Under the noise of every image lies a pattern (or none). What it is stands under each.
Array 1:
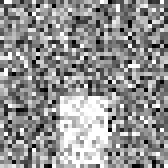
one block
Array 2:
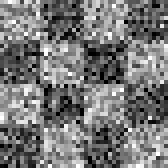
a checkerboard
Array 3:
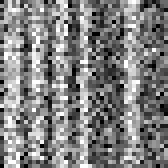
bands of columns
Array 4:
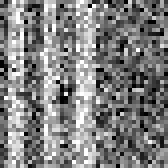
bands of columns
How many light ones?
3
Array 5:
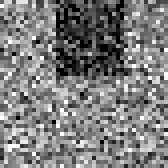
one block
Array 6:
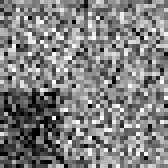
one block
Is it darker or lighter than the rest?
darker
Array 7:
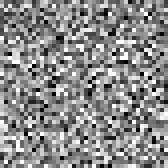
only noise
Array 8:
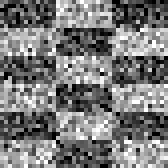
a checkerboard
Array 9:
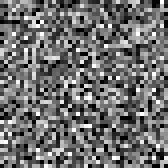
only noise
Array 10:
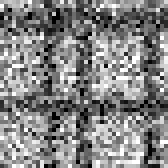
bands of rows crossing bands of columns
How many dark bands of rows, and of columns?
2 and 3
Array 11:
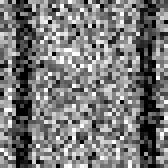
bands of columns
